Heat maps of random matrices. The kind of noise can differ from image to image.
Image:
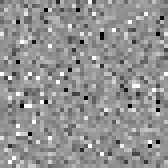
heavy tails
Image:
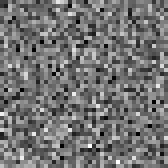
independent entries
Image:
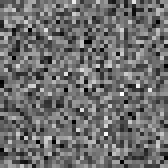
independent entries
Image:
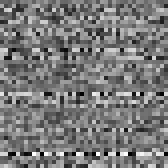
rows of uneven size
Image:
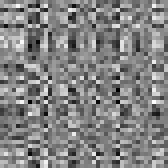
low rank plus noise
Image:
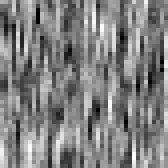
streaked along the columns
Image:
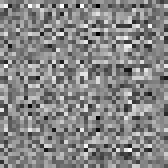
low rank plus noise
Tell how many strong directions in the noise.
two
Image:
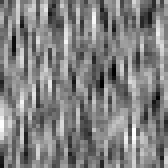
streaked along the columns
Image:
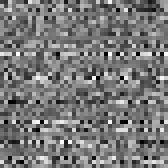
rows of uneven size
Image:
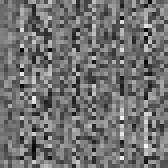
columns of uneven size
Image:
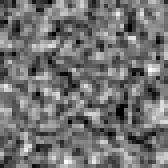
blotchy
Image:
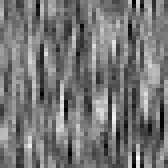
streaked along the columns
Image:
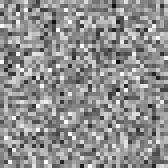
independent entries
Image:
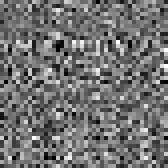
low rank plus noise
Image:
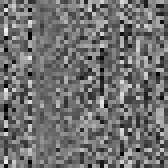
columns of uneven size
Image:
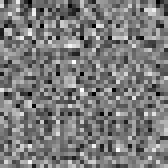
low rank plus noise
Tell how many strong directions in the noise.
three or four
